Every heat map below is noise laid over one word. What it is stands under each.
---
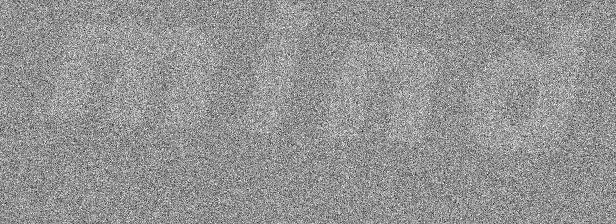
mind
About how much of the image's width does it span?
nearly all
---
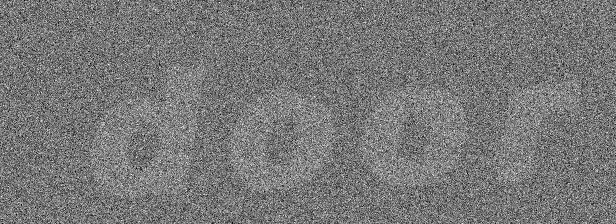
door
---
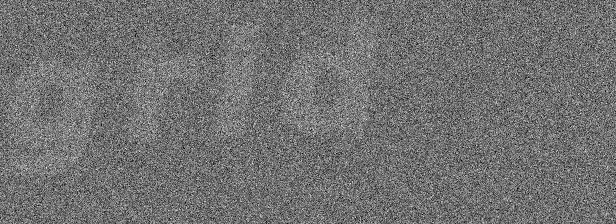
grid
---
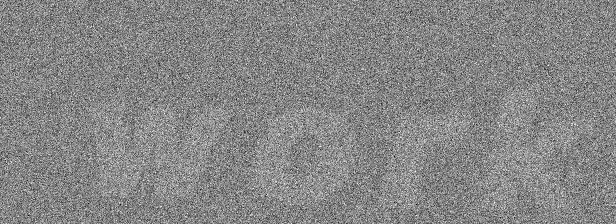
work
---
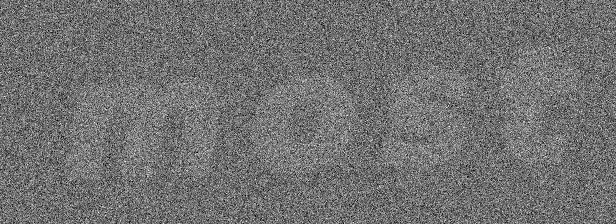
most
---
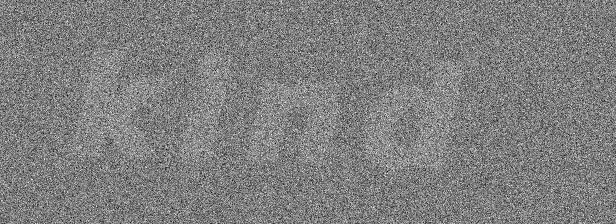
kind
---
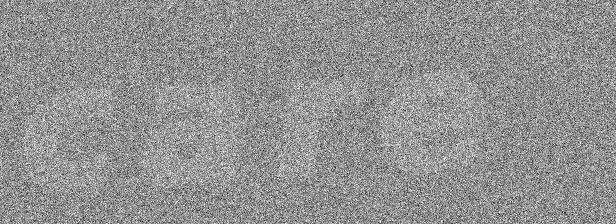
care
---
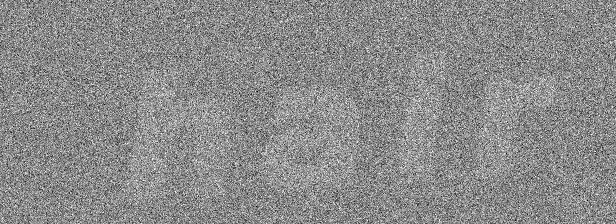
hair
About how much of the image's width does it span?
two thirds
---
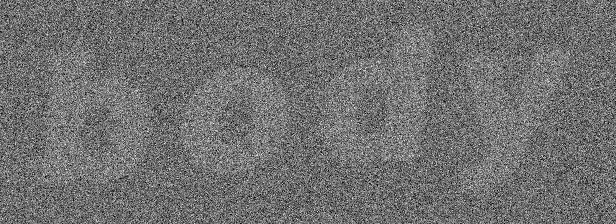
body
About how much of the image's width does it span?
nearly all
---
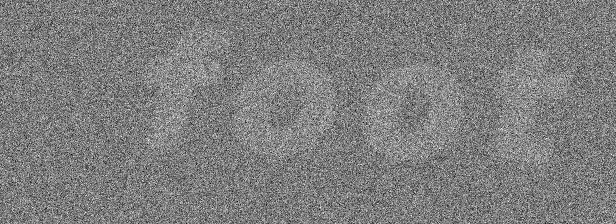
foot
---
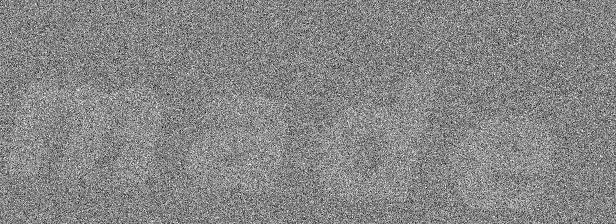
made
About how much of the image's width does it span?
nearly all
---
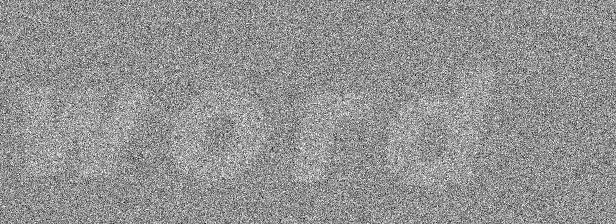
word
